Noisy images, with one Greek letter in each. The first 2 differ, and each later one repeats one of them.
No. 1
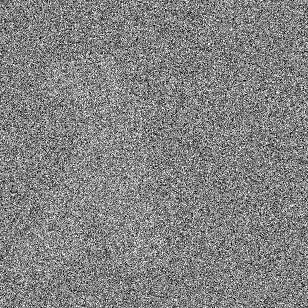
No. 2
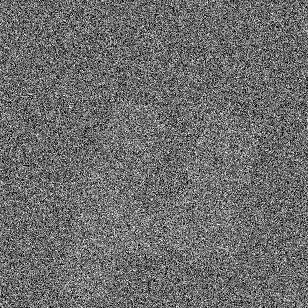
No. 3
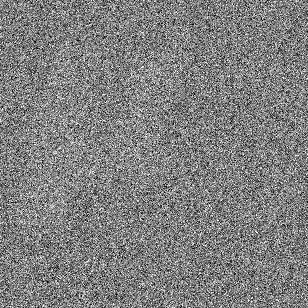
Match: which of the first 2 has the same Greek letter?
2
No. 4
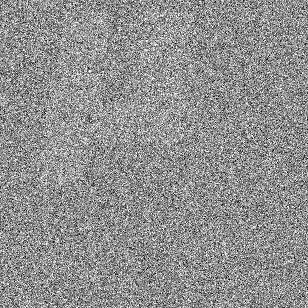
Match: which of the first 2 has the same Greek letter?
2
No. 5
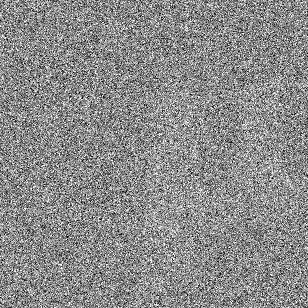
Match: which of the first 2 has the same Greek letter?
2
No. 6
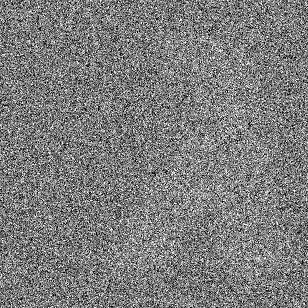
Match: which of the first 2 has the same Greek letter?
1
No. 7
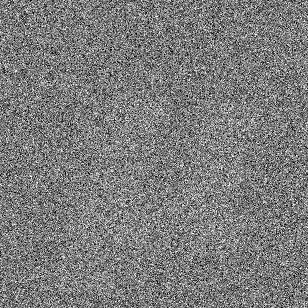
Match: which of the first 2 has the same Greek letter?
2
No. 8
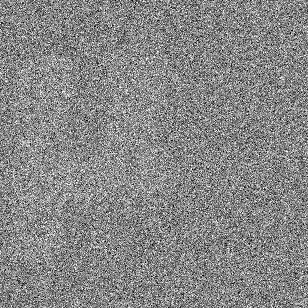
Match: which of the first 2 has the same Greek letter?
2
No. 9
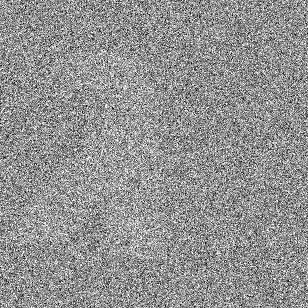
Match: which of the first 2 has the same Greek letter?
1
